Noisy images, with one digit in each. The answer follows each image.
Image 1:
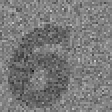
6
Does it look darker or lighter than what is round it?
darker
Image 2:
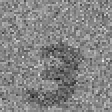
3
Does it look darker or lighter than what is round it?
darker
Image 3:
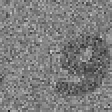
9
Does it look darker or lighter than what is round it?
darker
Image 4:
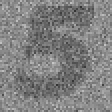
5
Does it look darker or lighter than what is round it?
darker
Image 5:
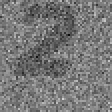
2
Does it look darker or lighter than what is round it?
darker
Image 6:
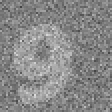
9
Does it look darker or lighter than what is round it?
lighter
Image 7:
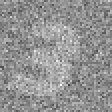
3
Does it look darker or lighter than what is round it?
lighter
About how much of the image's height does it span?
two thirds
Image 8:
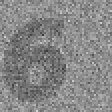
6
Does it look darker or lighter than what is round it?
darker
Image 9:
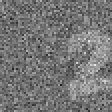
2
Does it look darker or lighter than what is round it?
lighter
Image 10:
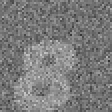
8
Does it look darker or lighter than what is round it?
lighter
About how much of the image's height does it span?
two thirds
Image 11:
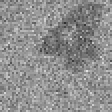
4
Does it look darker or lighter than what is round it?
darker
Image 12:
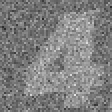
4
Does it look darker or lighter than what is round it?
lighter
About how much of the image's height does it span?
nearly all
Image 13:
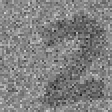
2
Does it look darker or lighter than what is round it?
darker
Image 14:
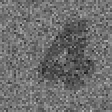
4
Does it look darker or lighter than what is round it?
darker
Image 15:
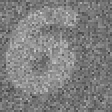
6
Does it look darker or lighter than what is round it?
lighter
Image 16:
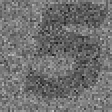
5
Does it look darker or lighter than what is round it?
darker
